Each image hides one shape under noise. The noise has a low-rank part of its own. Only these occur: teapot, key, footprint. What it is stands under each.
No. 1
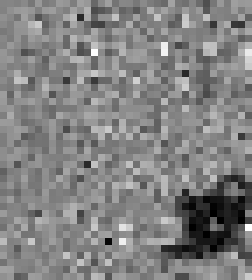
teapot
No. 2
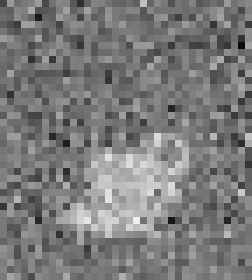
teapot
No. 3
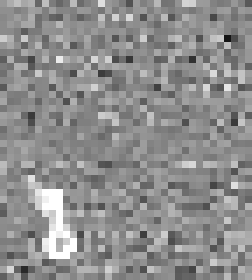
key
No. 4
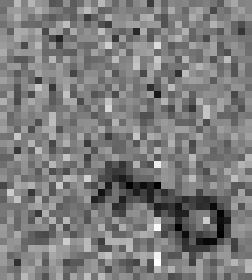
key
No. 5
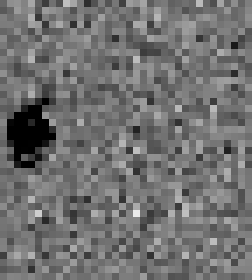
teapot
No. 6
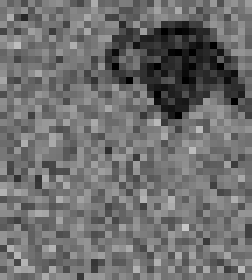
teapot
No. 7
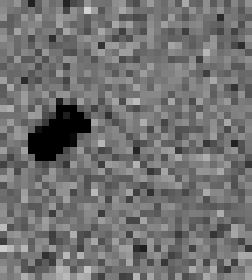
footprint
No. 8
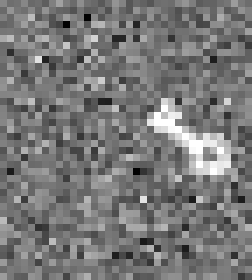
key
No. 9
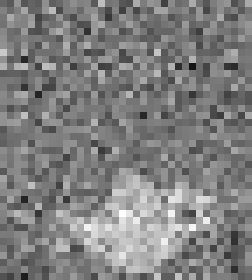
teapot
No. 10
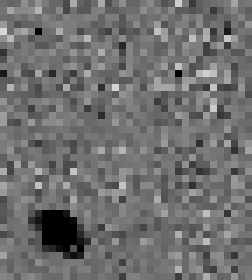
teapot
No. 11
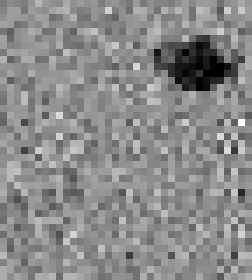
teapot
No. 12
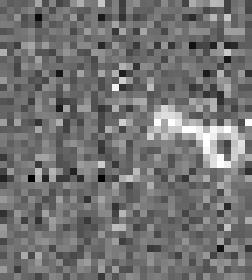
key
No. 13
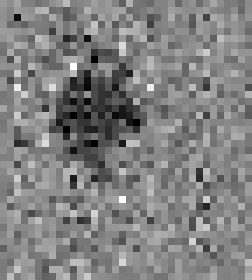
teapot
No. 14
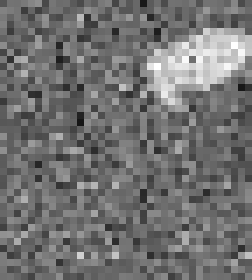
footprint
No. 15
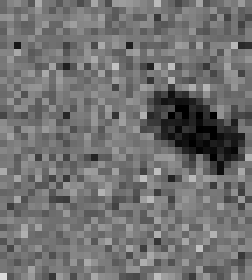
footprint
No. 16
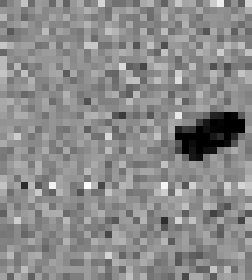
footprint
